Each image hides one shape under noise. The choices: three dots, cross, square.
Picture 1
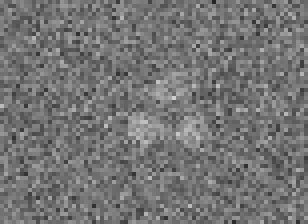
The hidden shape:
three dots
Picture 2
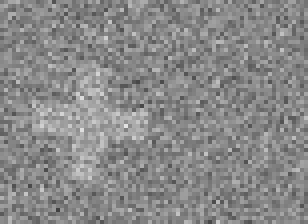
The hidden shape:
cross
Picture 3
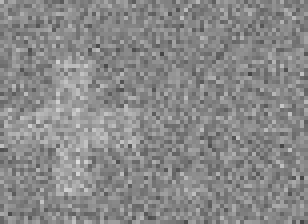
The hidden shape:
cross
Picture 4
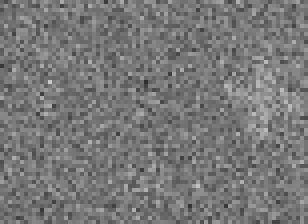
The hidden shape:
cross
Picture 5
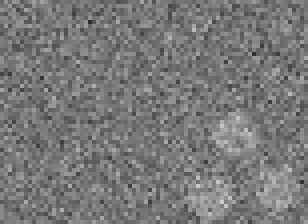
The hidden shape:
three dots
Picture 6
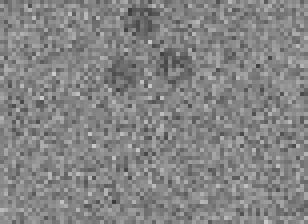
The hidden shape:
three dots
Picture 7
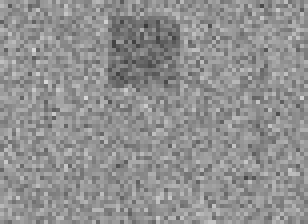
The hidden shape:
square
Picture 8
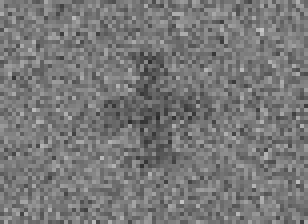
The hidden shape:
cross
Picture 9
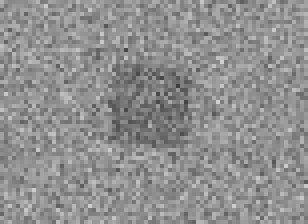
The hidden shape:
square
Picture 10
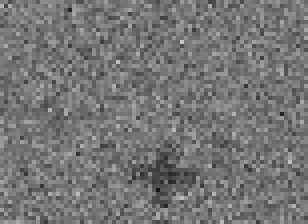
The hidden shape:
cross
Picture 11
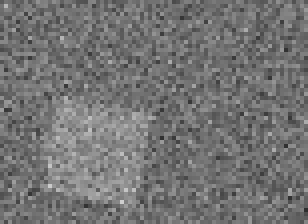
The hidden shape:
square
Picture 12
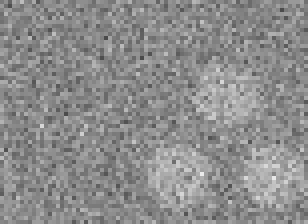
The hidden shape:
three dots
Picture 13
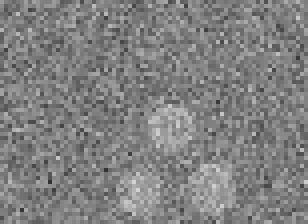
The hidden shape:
three dots
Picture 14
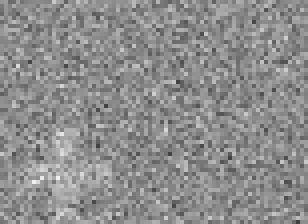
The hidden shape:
cross
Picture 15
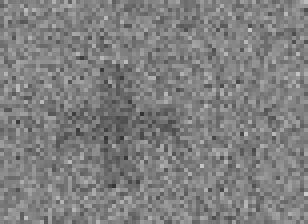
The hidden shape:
cross
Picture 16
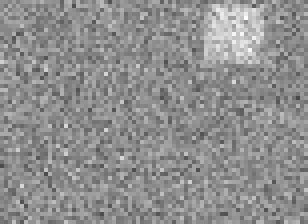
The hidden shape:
square
